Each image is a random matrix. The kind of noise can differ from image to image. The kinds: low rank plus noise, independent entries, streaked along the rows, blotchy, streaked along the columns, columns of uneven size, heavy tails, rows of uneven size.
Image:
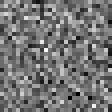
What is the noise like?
independent entries
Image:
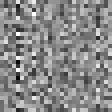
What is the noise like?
columns of uneven size
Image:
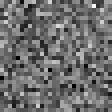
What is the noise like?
independent entries
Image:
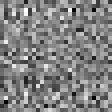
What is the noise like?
low rank plus noise
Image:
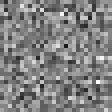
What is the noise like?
low rank plus noise
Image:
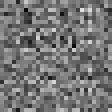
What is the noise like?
low rank plus noise
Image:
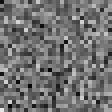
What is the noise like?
independent entries
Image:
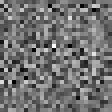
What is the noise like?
low rank plus noise
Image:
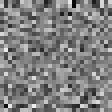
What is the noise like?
low rank plus noise
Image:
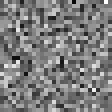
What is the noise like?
independent entries
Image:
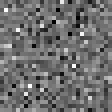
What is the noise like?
heavy tails
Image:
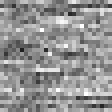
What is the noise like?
streaked along the rows
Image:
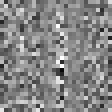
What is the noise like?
columns of uneven size
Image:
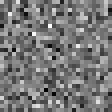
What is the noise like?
independent entries
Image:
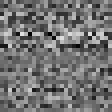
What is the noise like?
rows of uneven size
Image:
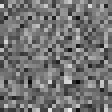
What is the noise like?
low rank plus noise
